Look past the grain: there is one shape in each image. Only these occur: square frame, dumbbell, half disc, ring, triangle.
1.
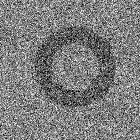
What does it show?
dark ring
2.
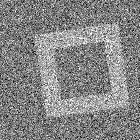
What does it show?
light square frame
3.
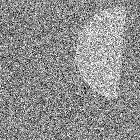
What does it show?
light half disc
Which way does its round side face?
left
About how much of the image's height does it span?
two thirds
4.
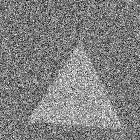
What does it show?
light triangle
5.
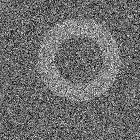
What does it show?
light ring
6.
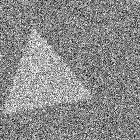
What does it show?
light triangle
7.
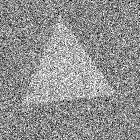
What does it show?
light triangle
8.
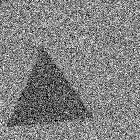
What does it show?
dark triangle
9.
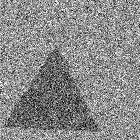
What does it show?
dark triangle
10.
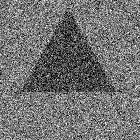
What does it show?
dark triangle
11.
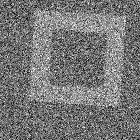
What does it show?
light square frame
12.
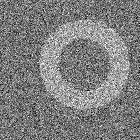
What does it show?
light ring
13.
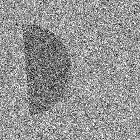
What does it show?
dark half disc
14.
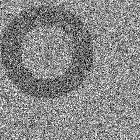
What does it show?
dark ring
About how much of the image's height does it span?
two thirds
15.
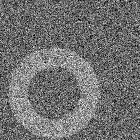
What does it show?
light ring
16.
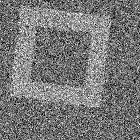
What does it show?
light square frame
